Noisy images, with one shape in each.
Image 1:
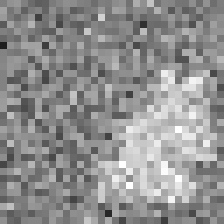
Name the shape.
chess knight
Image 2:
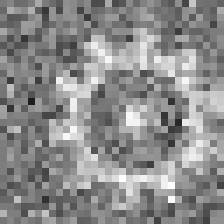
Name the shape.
gear
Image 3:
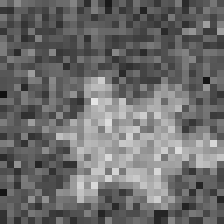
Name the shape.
turtle
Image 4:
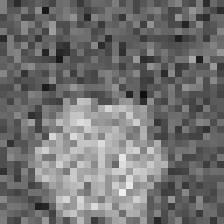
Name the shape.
flower
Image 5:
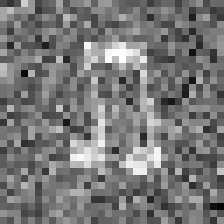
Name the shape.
pair of musical notes
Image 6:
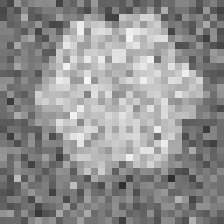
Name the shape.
flower
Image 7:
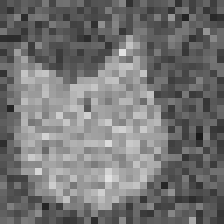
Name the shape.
cat's head
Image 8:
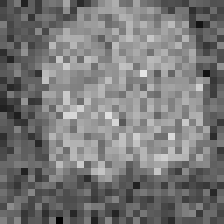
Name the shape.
ghost
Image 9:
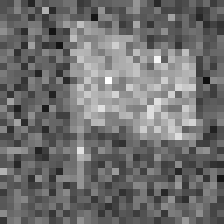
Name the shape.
flag
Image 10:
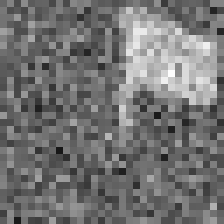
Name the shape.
flag
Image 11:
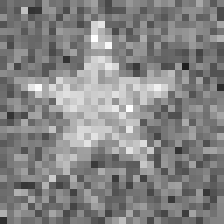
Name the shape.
star
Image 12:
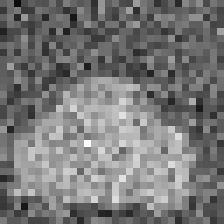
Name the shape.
cloud
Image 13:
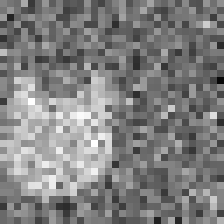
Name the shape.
cat's head
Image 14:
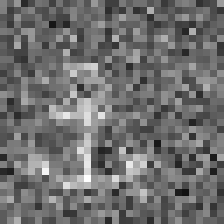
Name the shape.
anchor
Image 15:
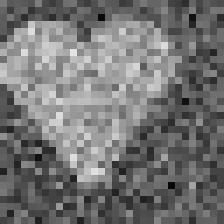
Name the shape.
heart
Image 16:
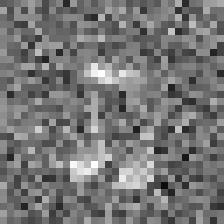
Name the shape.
pair of musical notes
